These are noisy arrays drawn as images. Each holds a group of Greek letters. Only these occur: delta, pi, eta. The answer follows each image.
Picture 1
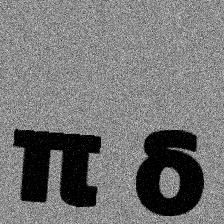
bottom left: dark pi; bottom right: dark delta
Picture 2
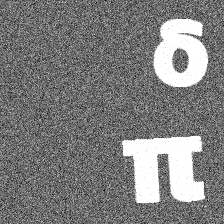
top right: light delta; bottom right: light pi
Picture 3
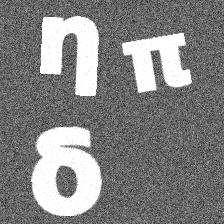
top left: light eta; top right: light pi; bottom left: light delta
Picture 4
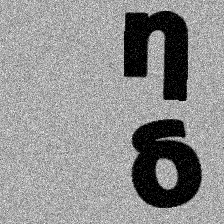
top right: dark eta; bottom right: dark delta
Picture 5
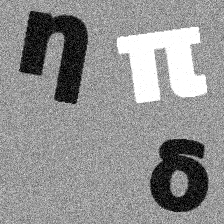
top left: dark eta; top right: light pi; bottom right: dark delta
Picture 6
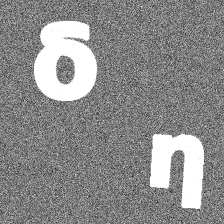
top left: light delta; bottom right: light eta
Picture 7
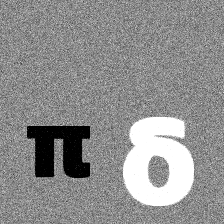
bottom left: dark pi; bottom right: light delta
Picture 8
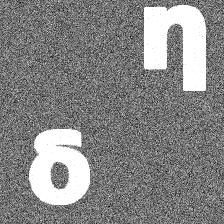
top right: light eta; bottom left: light delta
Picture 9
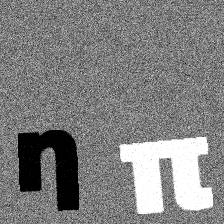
bottom left: dark eta; bottom right: light pi
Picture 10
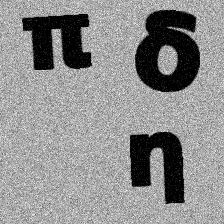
top left: dark pi; top right: dark delta; bottom right: dark eta
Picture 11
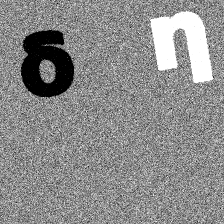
top left: dark delta; top right: light eta
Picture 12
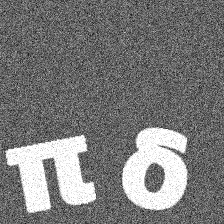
bottom left: light pi; bottom right: light delta
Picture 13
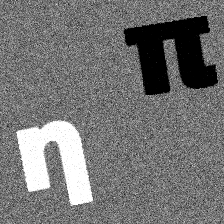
top right: dark pi; bottom left: light eta
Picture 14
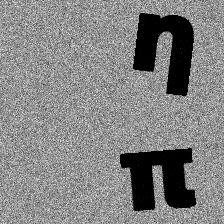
top right: dark eta; bottom right: dark pi
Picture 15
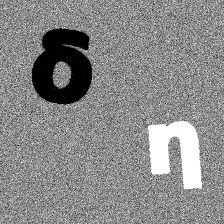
top left: dark delta; bottom right: light eta
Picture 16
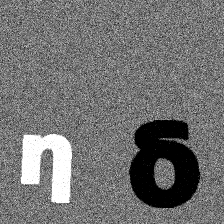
bottom left: light eta; bottom right: dark delta
